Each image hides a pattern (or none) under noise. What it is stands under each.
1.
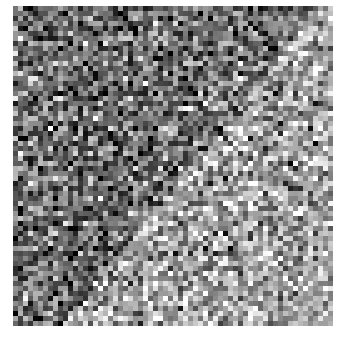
a sharp edge
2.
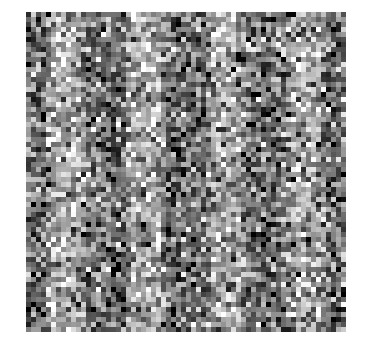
vertical stripes
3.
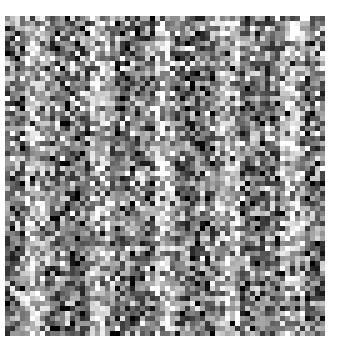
vertical stripes
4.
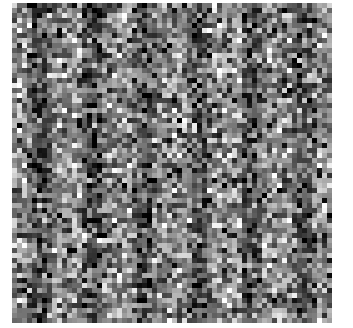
vertical stripes
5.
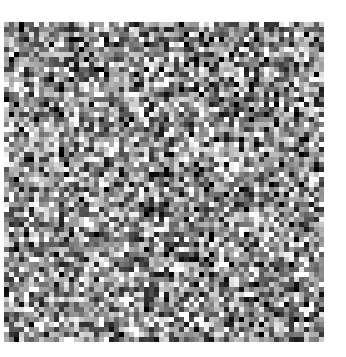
only noise
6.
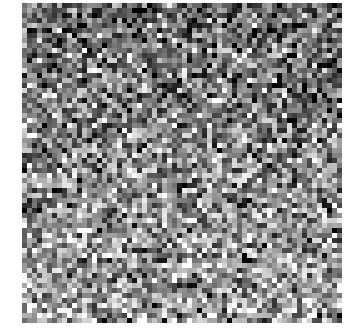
a smooth slope
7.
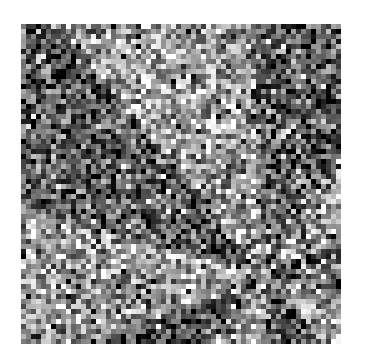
spokes from one point
